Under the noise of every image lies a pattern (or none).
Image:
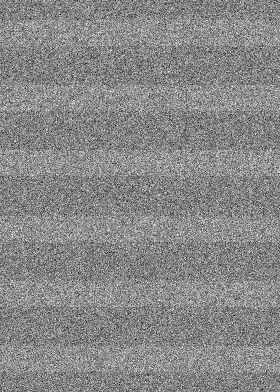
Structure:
horizontal stripes
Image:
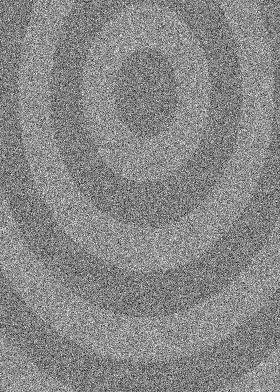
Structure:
rings round one point
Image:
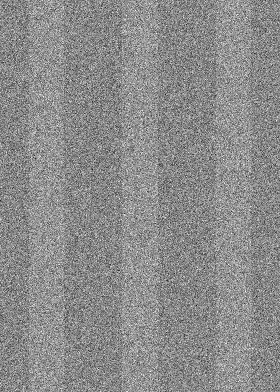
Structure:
vertical stripes
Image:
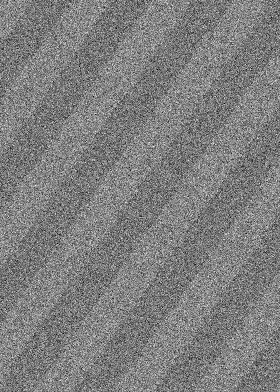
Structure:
diagonal stripes
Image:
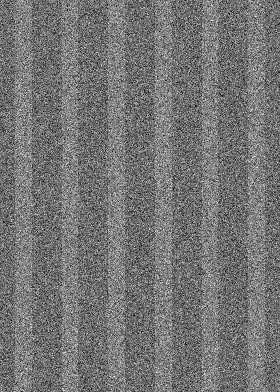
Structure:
vertical stripes
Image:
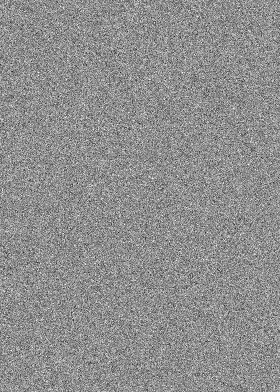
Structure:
only noise
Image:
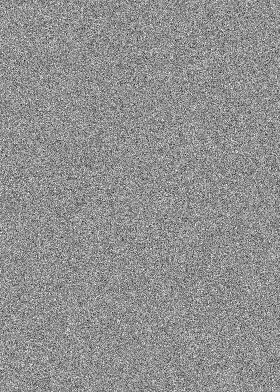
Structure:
only noise
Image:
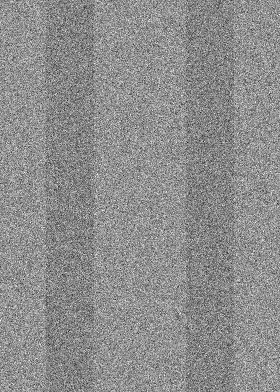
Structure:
vertical stripes
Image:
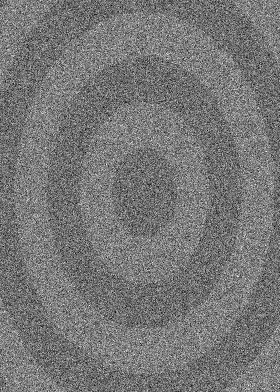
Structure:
rings round one point
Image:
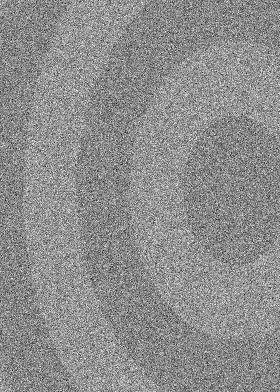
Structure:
rings round one point
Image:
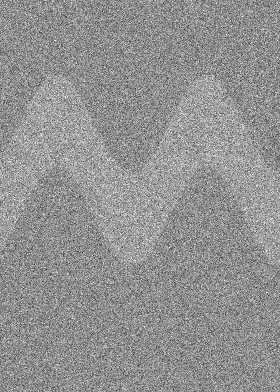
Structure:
a wavy band
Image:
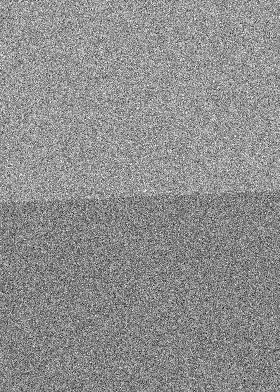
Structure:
a sharp edge
